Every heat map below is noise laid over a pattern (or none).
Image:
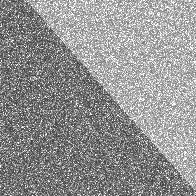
a sharp edge
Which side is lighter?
top right
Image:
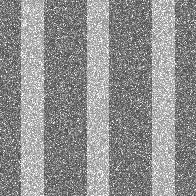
vertical stripes
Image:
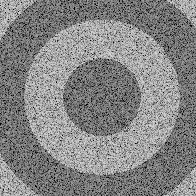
rings round one point
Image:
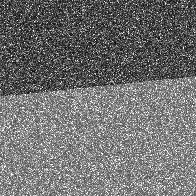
a sharp edge
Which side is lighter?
bottom
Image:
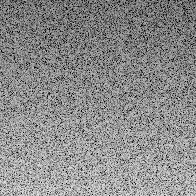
a smooth slope
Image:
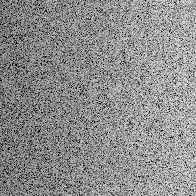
a smooth slope
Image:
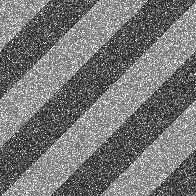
diagonal stripes
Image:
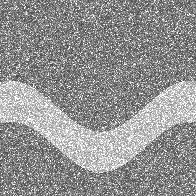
a wavy band
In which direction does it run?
left to right
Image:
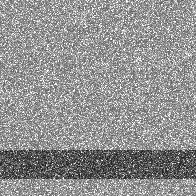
one horizontal stripe
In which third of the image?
bottom
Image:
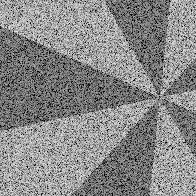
spokes from one point
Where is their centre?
middle right
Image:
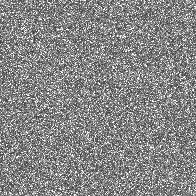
only noise
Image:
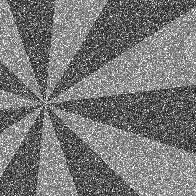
spokes from one point
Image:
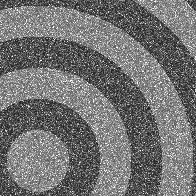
rings round one point
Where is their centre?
bottom left
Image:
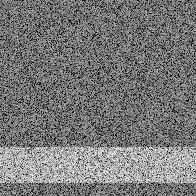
one horizontal stripe
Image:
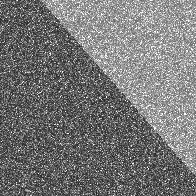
a sharp edge
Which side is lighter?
top right
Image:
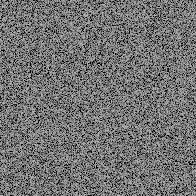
only noise
